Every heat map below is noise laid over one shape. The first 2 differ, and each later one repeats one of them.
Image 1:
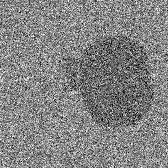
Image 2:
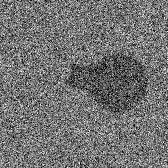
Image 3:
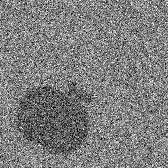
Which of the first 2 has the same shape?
1
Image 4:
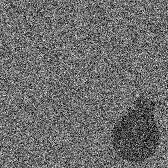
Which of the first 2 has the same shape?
2
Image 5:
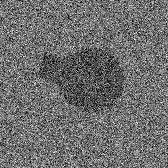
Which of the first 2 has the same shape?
2
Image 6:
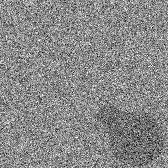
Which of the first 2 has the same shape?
2
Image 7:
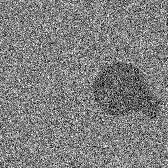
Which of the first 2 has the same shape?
2
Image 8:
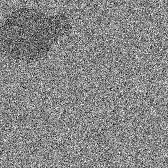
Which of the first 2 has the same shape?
2
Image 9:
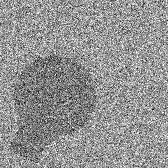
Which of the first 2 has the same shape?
2
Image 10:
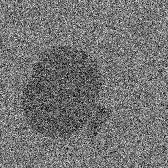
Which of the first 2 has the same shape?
1
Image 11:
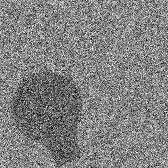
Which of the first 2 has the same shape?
2
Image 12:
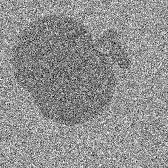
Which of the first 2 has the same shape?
1
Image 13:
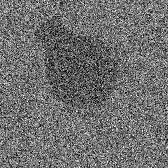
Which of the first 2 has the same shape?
2
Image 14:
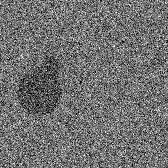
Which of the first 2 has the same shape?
2
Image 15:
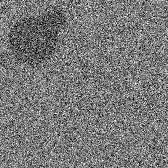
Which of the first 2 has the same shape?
2
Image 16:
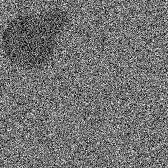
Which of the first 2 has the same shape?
2
